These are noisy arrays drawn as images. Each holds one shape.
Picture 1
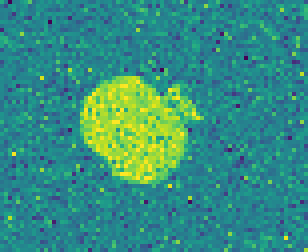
apple
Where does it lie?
centre
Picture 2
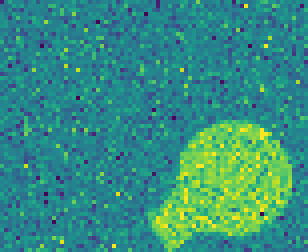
light bulb
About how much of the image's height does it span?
half
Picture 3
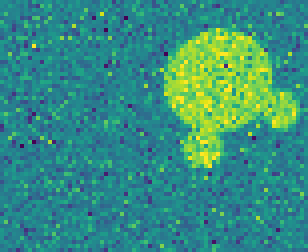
bear's head
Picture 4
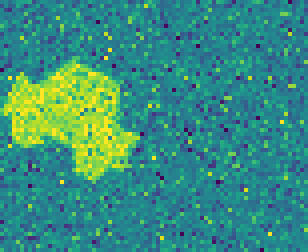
car
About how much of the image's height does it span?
half
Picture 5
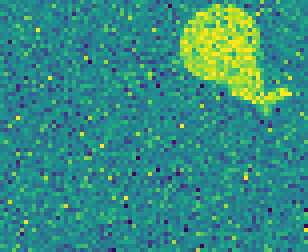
pear
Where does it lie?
top right
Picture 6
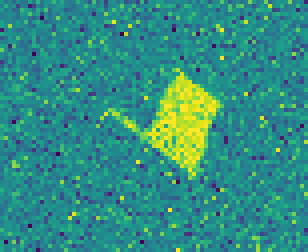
flag
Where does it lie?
centre
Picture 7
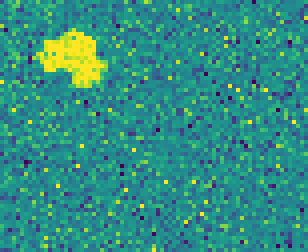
car
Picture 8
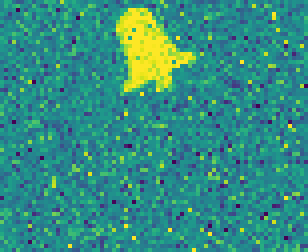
bell
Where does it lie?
top middle
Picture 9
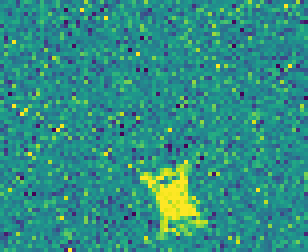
chess rook
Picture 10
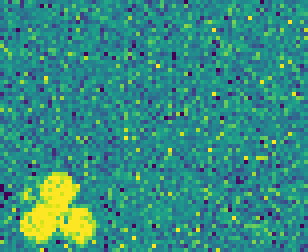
club
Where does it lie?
bottom left
